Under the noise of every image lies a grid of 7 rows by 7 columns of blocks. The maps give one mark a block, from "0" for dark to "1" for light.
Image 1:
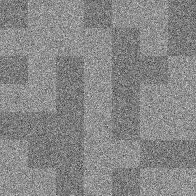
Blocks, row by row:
0 1 1 0 1 1 0
1 1 1 1 0 1 0
0 1 0 1 0 0 1
1 1 0 1 0 1 1
0 0 0 1 0 1 1
1 0 0 1 1 0 0
1 1 0 1 0 1 1
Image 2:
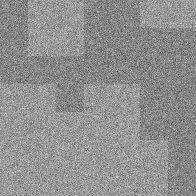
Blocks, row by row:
0 1 1 0 0 1 1
0 1 1 0 0 0 0
0 0 0 0 0 0 0
1 1 0 1 1 0 0
1 1 1 1 1 0 0
1 1 1 1 1 1 0
1 1 1 1 1 1 0
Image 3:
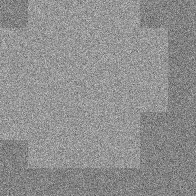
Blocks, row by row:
0 1 1 1 1 0 0
1 1 1 1 1 1 0
1 1 1 1 1 1 0
1 1 1 1 1 1 0
1 1 1 1 1 0 0
0 1 1 1 1 0 0
0 0 0 0 0 0 0
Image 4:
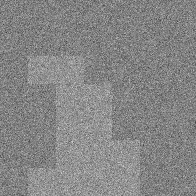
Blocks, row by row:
0 0 0 0 0 0 0
0 0 0 0 0 0 0
0 1 1 0 0 0 0
0 0 1 1 0 0 0
0 0 1 1 0 0 0
0 0 1 1 1 0 0
0 1 1 1 1 0 0
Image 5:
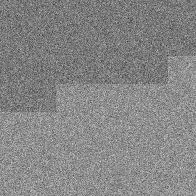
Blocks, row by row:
0 0 0 0 0 0 0
0 0 0 0 0 0 0
0 0 0 0 0 0 1
0 0 1 1 1 1 1
1 1 1 1 1 1 1
1 1 1 1 1 1 1
1 1 1 1 1 1 1
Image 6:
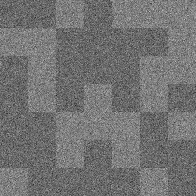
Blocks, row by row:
0 0 1 0 1 1 1
1 1 0 0 0 0 1
0 1 0 0 0 1 1
0 1 0 1 0 1 0
0 0 1 1 1 0 1
0 0 1 0 1 0 0
1 0 0 0 0 1 0
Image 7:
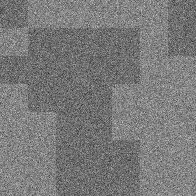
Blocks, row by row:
0 1 1 1 1 1 0
1 0 0 0 0 1 0
0 0 0 0 0 1 1
1 0 0 0 1 1 1
1 1 0 0 1 1 1
1 1 0 0 0 1 1
1 1 0 0 0 1 1
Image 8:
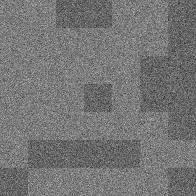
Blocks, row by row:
1 1 0 0 1 1 0
1 1 1 1 1 1 0
1 1 1 1 1 0 0
1 1 1 0 1 0 0
1 1 1 1 1 1 0
1 0 0 0 0 1 1
0 1 1 1 1 1 0
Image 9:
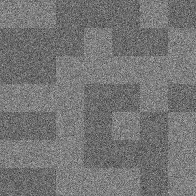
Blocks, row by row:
1 1 0 0 0 1 0
0 0 0 1 0 0 1
0 0 1 1 1 1 1
1 1 1 0 0 1 0
0 0 1 0 1 0 1
1 1 1 0 0 0 1
0 0 1 1 1 0 1
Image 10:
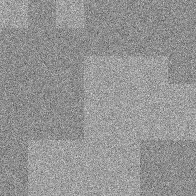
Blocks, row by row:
1 0 1 0 0 0 0
0 0 0 0 0 0 0
0 0 0 1 1 1 0
0 0 0 1 1 1 1
0 0 0 1 1 1 1
0 1 1 1 1 0 0
0 1 1 1 1 0 0
